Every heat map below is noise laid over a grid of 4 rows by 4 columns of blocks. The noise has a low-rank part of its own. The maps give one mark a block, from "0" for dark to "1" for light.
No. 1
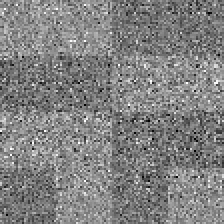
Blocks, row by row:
1 1 0 0
0 0 1 1
1 1 0 0
0 1 0 1
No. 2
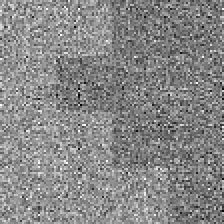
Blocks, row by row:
1 1 0 0
1 0 0 0
1 1 0 0
1 1 1 0
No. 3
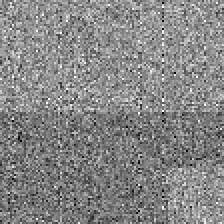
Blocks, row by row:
1 1 1 1
1 1 1 1
0 0 0 0
0 0 0 1
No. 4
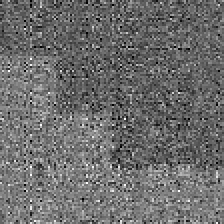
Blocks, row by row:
0 0 0 0
1 0 0 0
1 1 0 0
1 1 1 1
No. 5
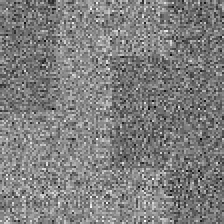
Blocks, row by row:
0 1 1 0
0 1 0 0
1 1 0 0
1 1 1 0
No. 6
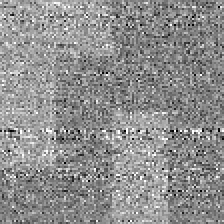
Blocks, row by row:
1 1 0 0
1 0 0 0
1 0 1 0
0 0 1 0
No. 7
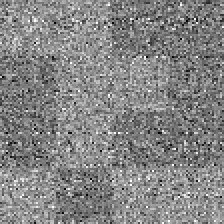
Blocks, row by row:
1 1 0 0
0 1 1 0
0 1 0 0
1 0 1 1
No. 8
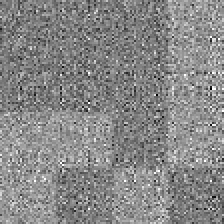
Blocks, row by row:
0 0 0 1
0 0 0 1
1 1 0 1
1 0 1 0
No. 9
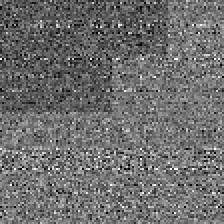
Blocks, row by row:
0 0 0 1
0 0 1 1
1 1 1 1
1 1 1 1
